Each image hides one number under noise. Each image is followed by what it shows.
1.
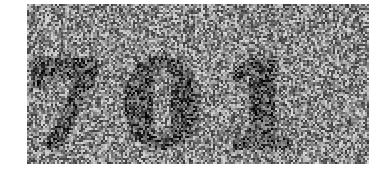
701
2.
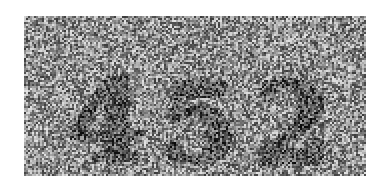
452
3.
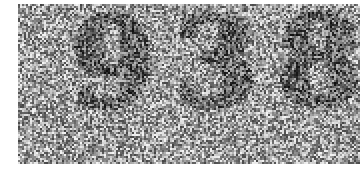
938
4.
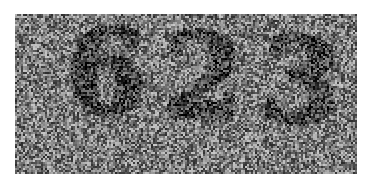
623
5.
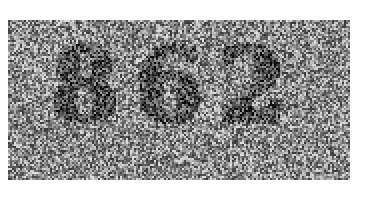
862
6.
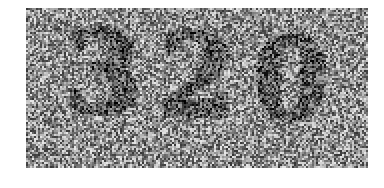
320
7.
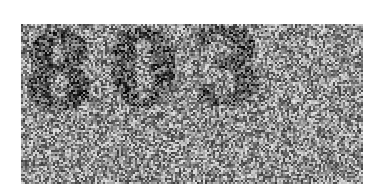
803
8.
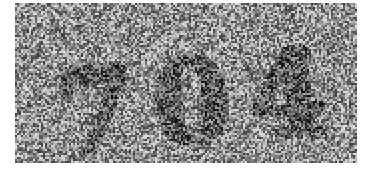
704
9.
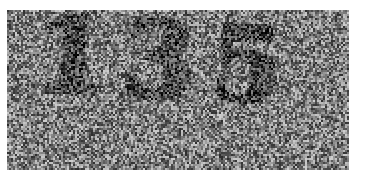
135
